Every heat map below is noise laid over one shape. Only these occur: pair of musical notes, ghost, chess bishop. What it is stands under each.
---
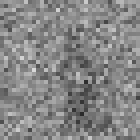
chess bishop
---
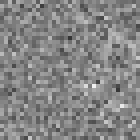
pair of musical notes
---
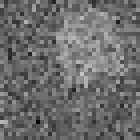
ghost
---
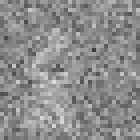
chess bishop
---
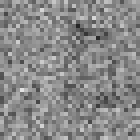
pair of musical notes
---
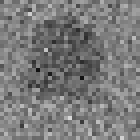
ghost
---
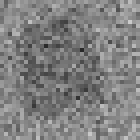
ghost
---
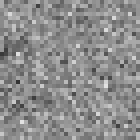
pair of musical notes
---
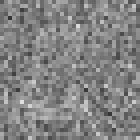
pair of musical notes
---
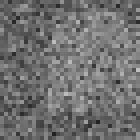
ghost
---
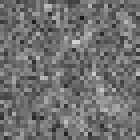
pair of musical notes
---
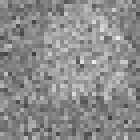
ghost
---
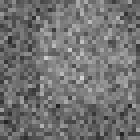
ghost
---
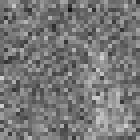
chess bishop
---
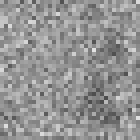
chess bishop
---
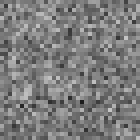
pair of musical notes
